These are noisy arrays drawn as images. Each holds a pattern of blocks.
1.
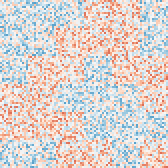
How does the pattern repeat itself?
mirrored about the diagonal from the top left
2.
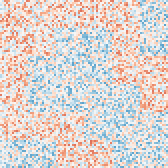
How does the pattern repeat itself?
mirrored about the diagonal from the top left
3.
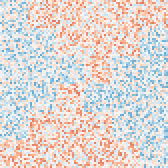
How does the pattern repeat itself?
the same after a half turn
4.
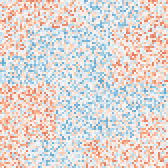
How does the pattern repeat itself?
the same after a half turn
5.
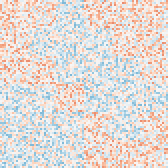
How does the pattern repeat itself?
mirrored about the diagonal from the bottom left
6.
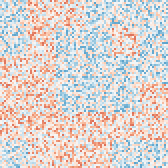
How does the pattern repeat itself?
mirrored about the diagonal from the bottom left
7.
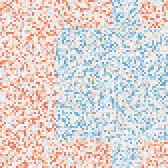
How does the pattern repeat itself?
top and bottom mirror each other
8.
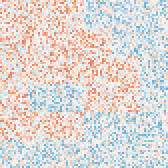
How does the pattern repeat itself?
no symmetry
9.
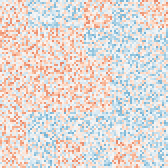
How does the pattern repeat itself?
no symmetry
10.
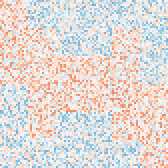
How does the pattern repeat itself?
the same after a half turn
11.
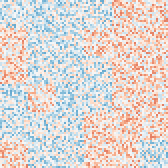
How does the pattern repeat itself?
no symmetry
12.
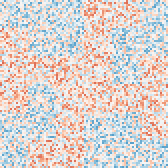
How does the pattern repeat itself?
the same after a half turn
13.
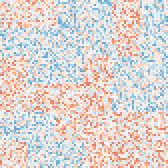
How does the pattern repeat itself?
no symmetry
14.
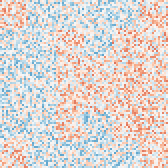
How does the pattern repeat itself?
top and bottom mirror each other
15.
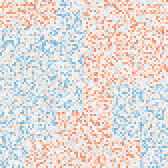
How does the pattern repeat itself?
no symmetry
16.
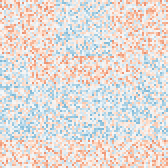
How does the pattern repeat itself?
left and right mirror each other
